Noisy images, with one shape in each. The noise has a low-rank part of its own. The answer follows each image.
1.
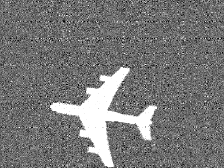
airplane
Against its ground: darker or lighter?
lighter
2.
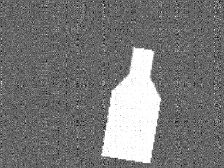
bottle
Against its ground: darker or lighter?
lighter
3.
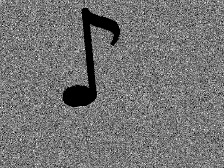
musical note
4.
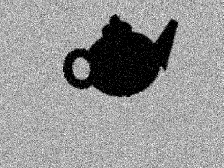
teapot
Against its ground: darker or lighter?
darker
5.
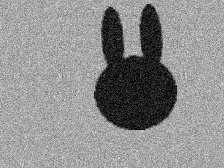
rabbit's head
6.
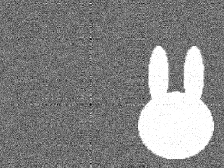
rabbit's head
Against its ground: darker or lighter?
lighter
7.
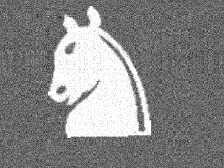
chess knight
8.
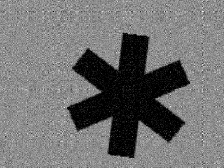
asterisk
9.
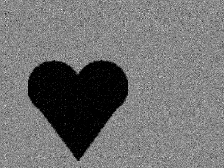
heart
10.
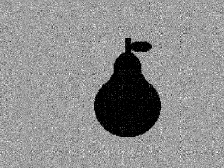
pear
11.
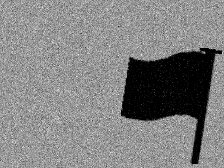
flag
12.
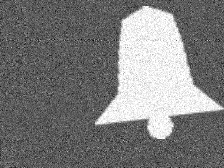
bell
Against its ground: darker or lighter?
lighter
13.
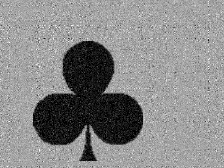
club
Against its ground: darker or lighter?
darker
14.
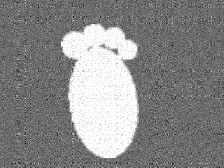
footprint
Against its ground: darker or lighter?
lighter
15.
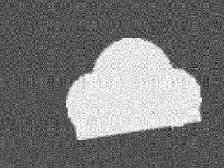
cloud
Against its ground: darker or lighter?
lighter
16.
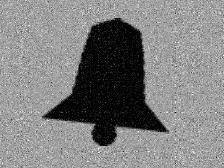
bell
